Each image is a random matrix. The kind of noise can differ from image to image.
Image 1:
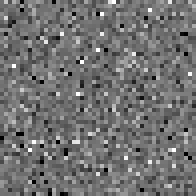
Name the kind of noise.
heavy tails
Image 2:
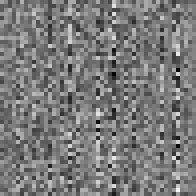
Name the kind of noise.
columns of uneven size
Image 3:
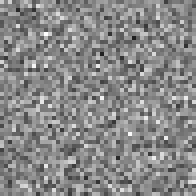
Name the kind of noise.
independent entries
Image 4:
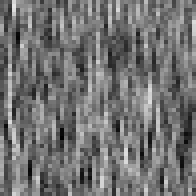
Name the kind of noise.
streaked along the columns
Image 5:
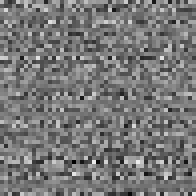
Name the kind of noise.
rows of uneven size
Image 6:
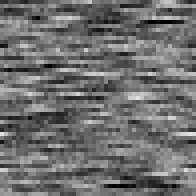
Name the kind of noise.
streaked along the rows
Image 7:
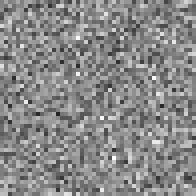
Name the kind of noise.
independent entries
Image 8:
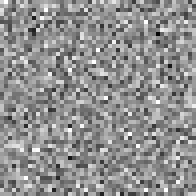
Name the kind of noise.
independent entries
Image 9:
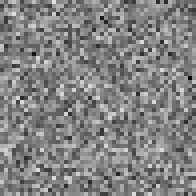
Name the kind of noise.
independent entries
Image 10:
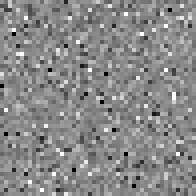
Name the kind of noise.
heavy tails
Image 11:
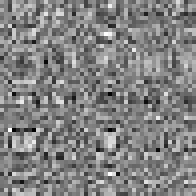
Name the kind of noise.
low rank plus noise
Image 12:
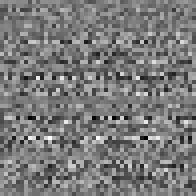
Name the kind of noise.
rows of uneven size
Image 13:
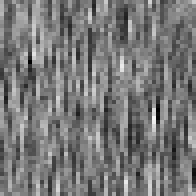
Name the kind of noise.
streaked along the columns
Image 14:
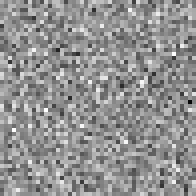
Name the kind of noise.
independent entries
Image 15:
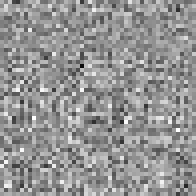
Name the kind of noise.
low rank plus noise
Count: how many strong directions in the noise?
three or four
